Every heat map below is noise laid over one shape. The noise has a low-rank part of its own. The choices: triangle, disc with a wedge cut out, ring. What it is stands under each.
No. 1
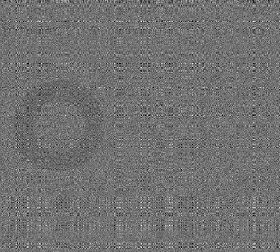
dark ring, middle left
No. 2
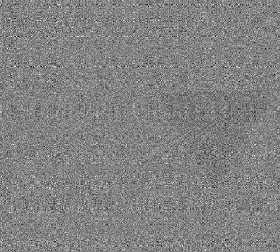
dark triangle, middle right
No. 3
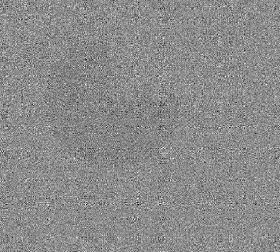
dark disc with a wedge cut out
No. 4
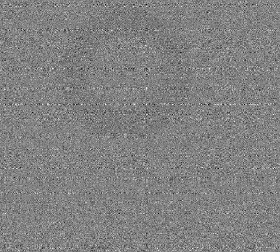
dark ring
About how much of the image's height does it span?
half
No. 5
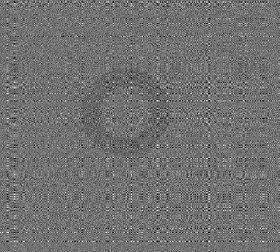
dark ring, centre
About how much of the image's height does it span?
a third
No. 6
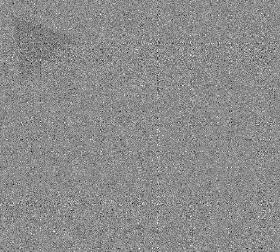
dark triangle, top left
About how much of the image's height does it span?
a quarter
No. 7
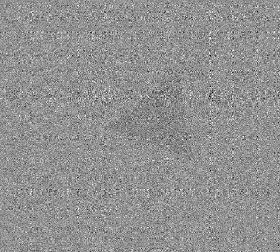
dark triangle, centre
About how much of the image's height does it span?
a third
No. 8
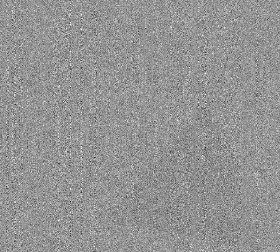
dark triangle
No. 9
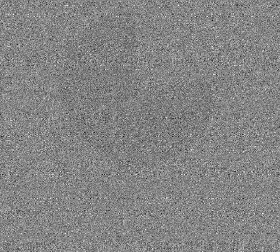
dark disc with a wedge cut out
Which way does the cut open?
up and right
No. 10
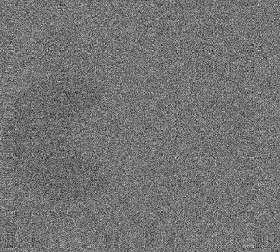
dark disc with a wedge cut out
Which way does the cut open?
right
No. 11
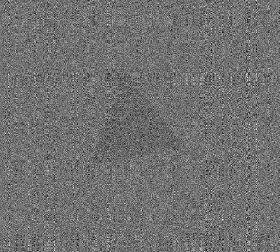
dark triangle, centre
